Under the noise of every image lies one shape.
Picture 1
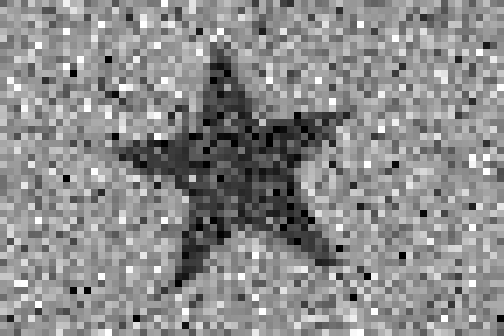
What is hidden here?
dark star
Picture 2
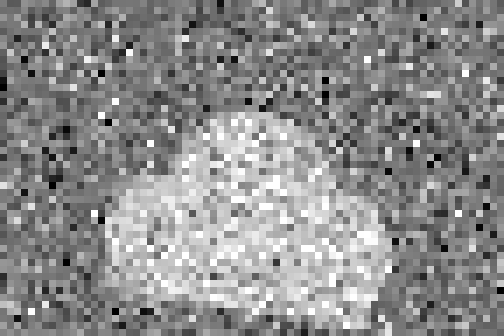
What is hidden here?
light cloud
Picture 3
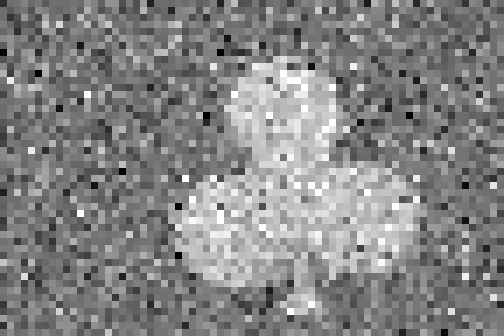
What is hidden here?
light club
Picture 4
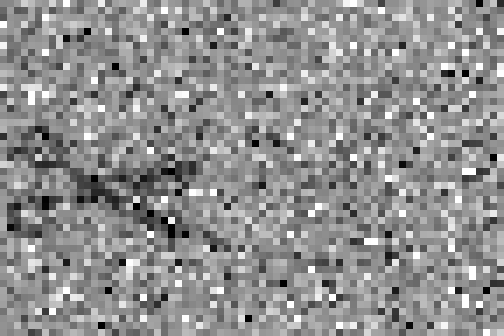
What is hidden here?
dark pair of scissors, middle left
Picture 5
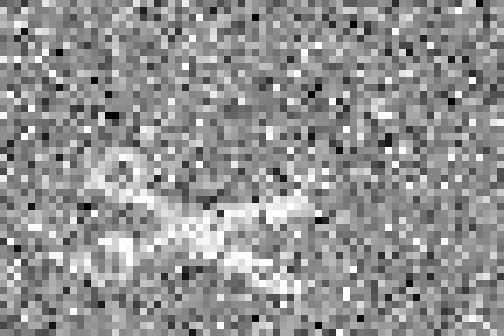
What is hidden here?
light pair of scissors
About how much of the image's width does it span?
half
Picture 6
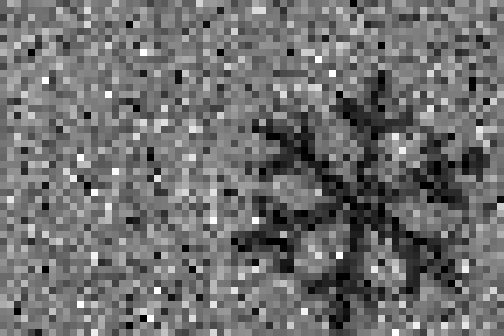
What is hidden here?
dark snowflake
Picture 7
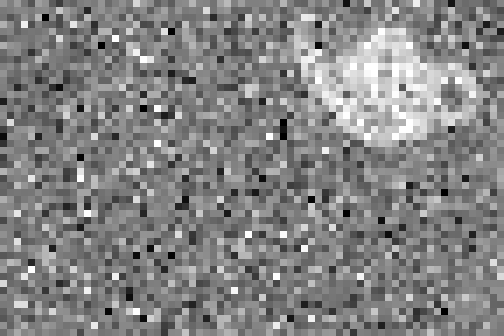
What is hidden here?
light teapot, top right
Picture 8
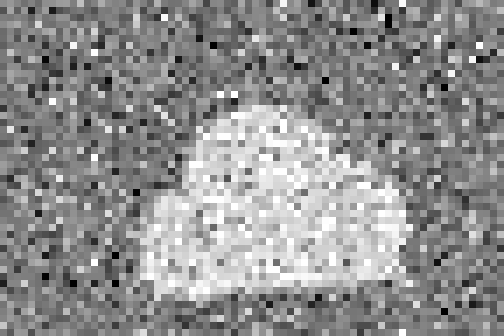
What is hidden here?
light cloud
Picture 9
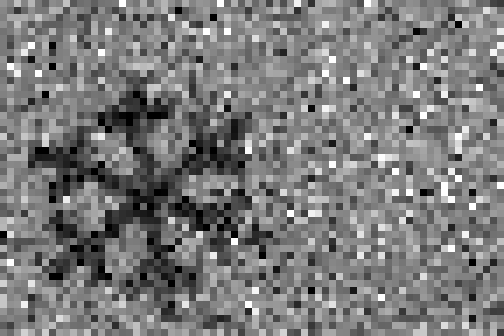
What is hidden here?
dark snowflake
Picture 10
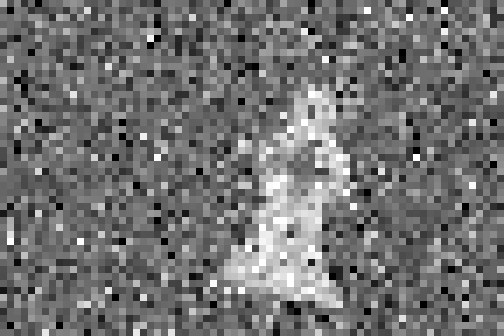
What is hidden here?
light chess bishop
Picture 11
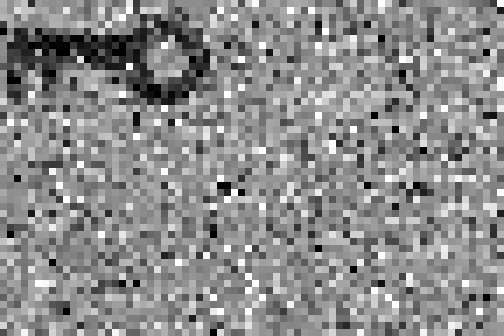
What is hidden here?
dark key, top left
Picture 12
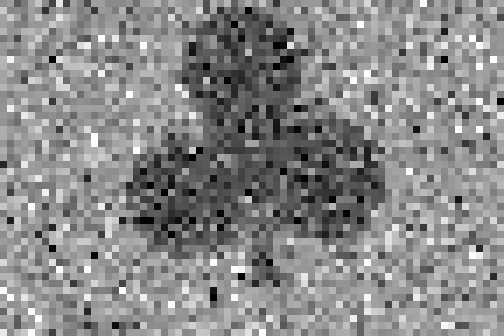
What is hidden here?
dark club
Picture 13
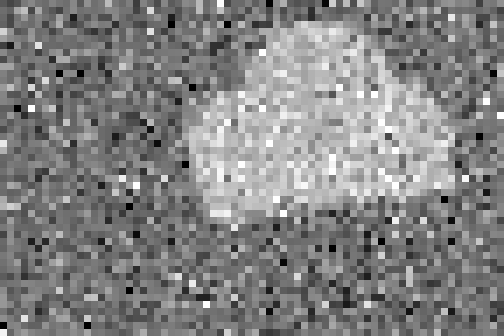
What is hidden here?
light cloud
